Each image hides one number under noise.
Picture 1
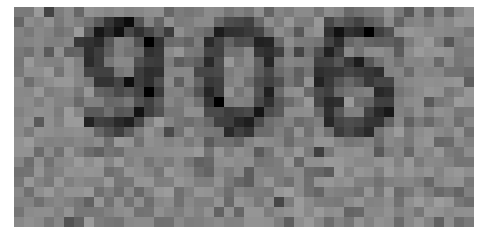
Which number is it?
906
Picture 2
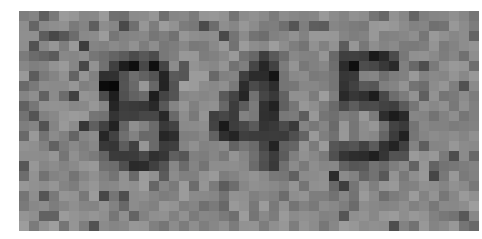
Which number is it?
845
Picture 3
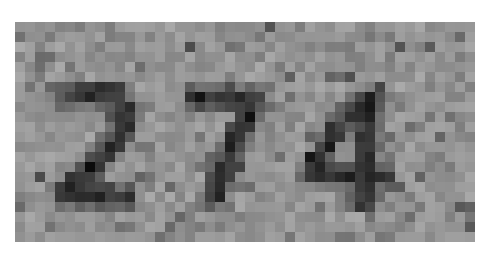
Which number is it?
274
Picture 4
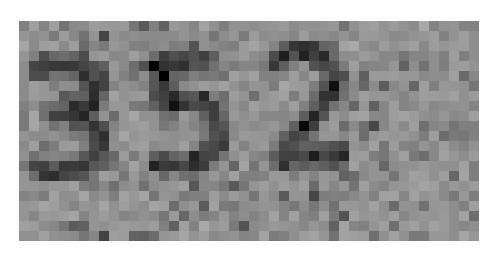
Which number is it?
352
